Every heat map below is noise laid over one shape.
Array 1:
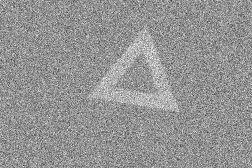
light triangle frame
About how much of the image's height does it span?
half
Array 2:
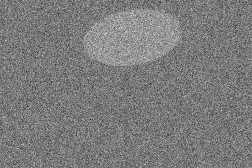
light ellipse, top middle
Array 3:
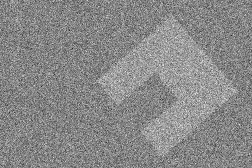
light square with a notch
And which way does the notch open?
down and left
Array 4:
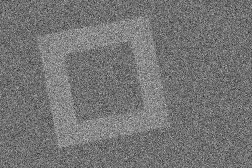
light square frame
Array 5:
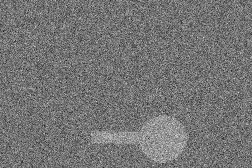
light lollipop, bottom middle
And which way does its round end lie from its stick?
right
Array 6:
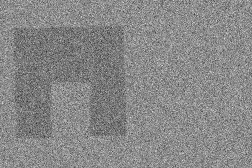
dark square with a notch
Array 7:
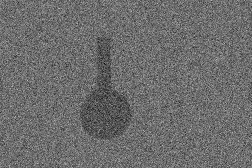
dark lollipop
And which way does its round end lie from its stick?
down
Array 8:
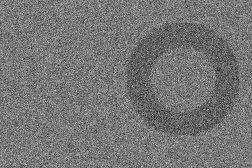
dark ring
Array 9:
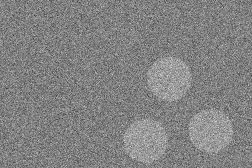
light three dots
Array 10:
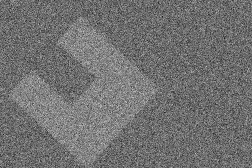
light square with a notch
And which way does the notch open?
up and left
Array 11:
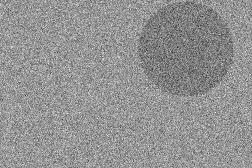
dark disc
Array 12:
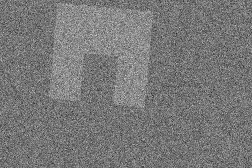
light square with a notch
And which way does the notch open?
down
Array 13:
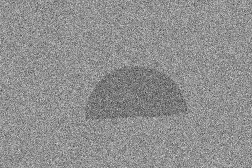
dark half disc, centre
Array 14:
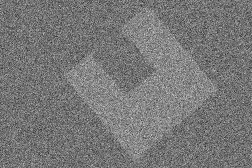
light square with a notch
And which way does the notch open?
up and left
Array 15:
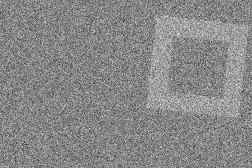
light square frame
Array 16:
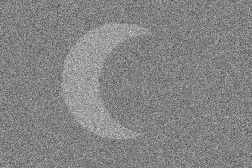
light crescent
